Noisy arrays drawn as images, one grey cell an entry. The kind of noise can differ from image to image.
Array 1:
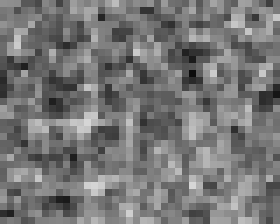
blotchy
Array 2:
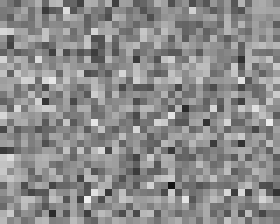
low rank plus noise
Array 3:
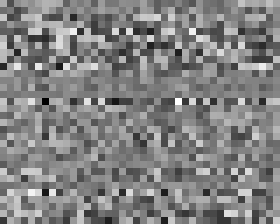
rows of uneven size
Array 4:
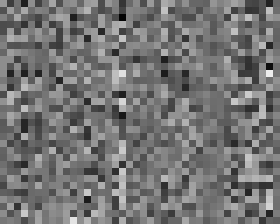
columns of uneven size
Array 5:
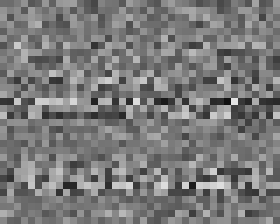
rows of uneven size
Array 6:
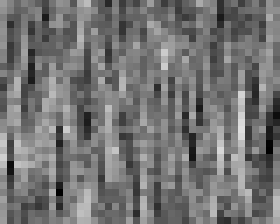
streaked along the columns
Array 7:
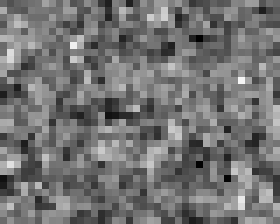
blotchy
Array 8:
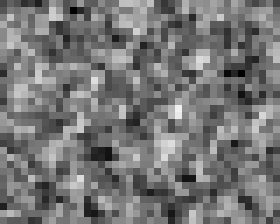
blotchy
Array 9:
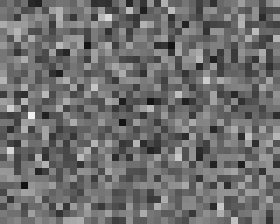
independent entries
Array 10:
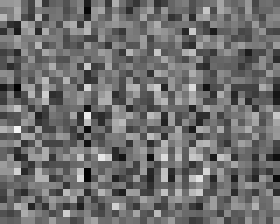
low rank plus noise
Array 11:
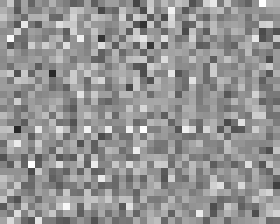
low rank plus noise
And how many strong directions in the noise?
five to eight
